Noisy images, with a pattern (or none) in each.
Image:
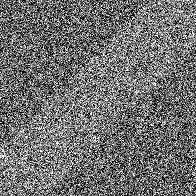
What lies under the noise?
a diagonal band
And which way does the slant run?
bottom left to top right
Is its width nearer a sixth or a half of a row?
a half
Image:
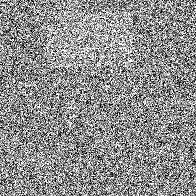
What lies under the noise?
one block
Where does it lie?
top middle
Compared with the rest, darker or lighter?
lighter
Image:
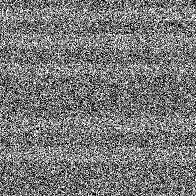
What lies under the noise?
bands of rows
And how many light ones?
5
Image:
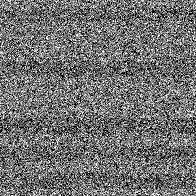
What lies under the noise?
bands of rows
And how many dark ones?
5
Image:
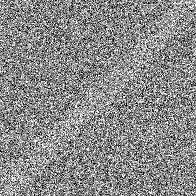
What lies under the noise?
a diagonal band
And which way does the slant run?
bottom left to top right
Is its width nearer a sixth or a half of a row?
a sixth
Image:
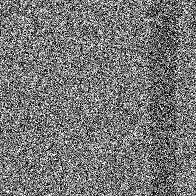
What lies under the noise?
one band of columns
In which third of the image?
right
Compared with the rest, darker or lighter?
darker
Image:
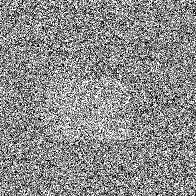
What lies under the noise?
one block
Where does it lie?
centre
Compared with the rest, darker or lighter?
lighter
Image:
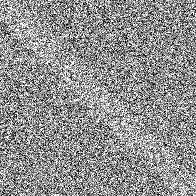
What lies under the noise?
a diagonal band
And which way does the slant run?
top left to bottom right
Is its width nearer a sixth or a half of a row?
a sixth
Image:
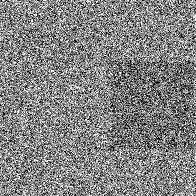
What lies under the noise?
one block
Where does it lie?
middle right
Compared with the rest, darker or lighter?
darker
